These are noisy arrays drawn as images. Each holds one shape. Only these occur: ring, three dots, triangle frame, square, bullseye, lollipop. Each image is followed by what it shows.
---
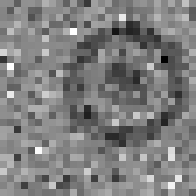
dark bullseye
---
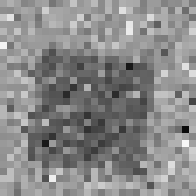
dark square
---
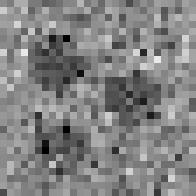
dark three dots
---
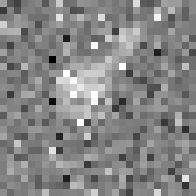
light lollipop
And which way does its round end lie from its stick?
down and left
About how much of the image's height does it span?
half
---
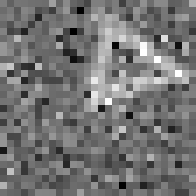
light triangle frame
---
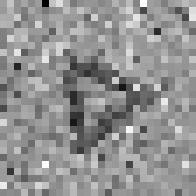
dark triangle frame
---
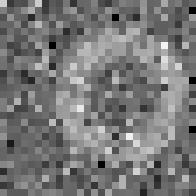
light ring
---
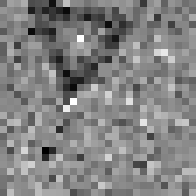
dark triangle frame
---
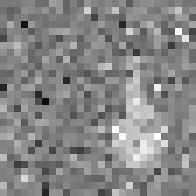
light lollipop
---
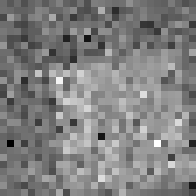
light square
